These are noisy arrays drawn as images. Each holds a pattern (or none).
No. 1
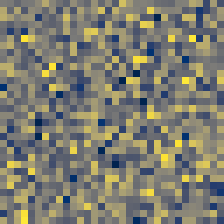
only noise
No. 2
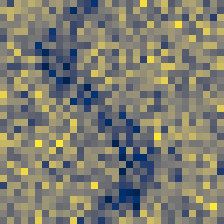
a wavy band
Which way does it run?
top to bottom
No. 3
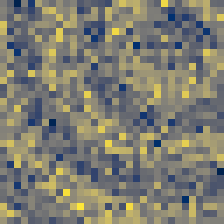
rings round one point
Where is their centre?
top right
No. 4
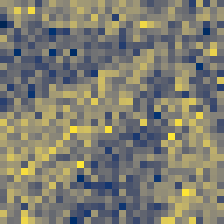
spokes from one point
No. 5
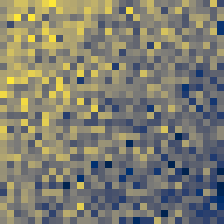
a smooth slope
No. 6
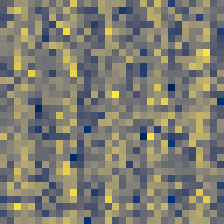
vertical stripes
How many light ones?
5
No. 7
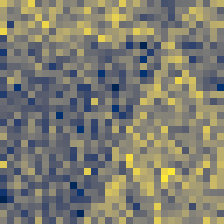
spokes from one point
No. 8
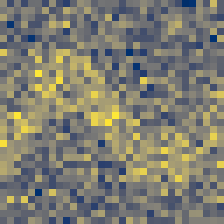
a wavy band
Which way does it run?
left to right
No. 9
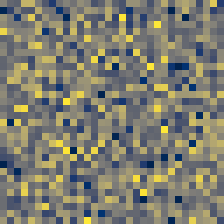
only noise
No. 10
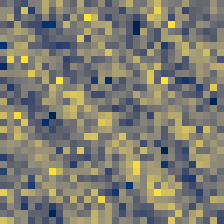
diagonal stripes
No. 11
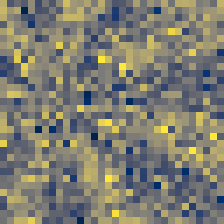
spokes from one point
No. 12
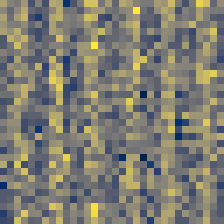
vertical stripes
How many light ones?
6
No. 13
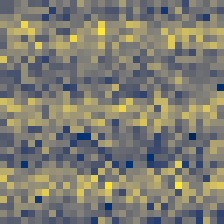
horizontal stripes
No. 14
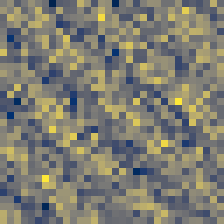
diagonal stripes
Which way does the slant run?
top left to bottom right
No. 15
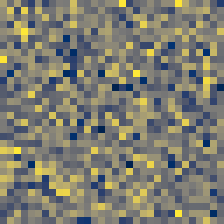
only noise
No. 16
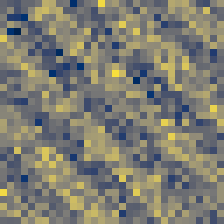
diagonal stripes
